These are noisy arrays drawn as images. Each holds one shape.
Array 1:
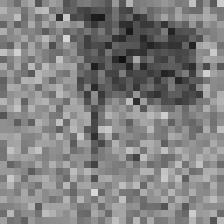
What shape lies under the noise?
flag
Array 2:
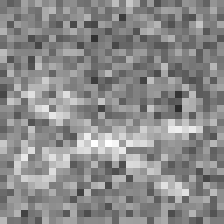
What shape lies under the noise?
pair of scissors
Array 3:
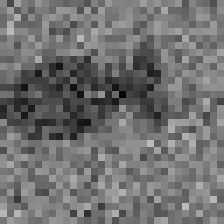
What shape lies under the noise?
fish
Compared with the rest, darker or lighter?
darker
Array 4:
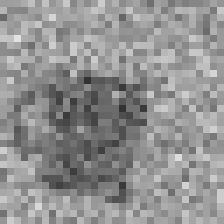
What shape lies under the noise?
cup
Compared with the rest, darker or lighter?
darker
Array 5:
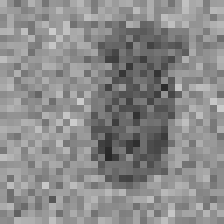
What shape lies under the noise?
footprint
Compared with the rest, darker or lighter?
darker
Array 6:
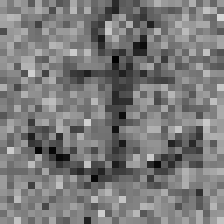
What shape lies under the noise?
anchor
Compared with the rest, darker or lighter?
darker
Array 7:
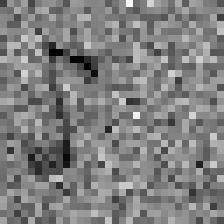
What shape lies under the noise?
musical note
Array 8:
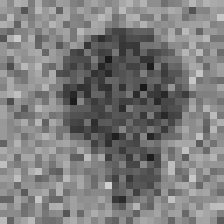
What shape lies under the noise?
light bulb
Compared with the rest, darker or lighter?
darker
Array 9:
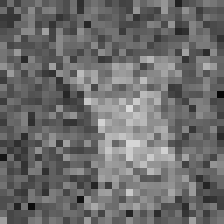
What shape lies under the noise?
chess rook
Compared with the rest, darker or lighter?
lighter
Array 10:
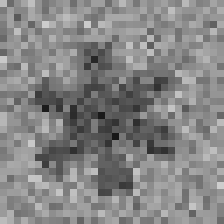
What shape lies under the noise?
asterisk
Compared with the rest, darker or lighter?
darker
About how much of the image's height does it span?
two thirds
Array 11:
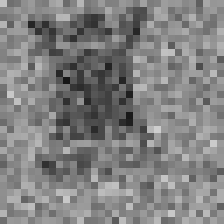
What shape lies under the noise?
chess rook
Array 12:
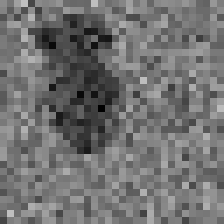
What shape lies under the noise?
footprint
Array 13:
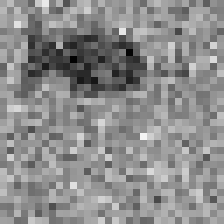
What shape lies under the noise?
fish
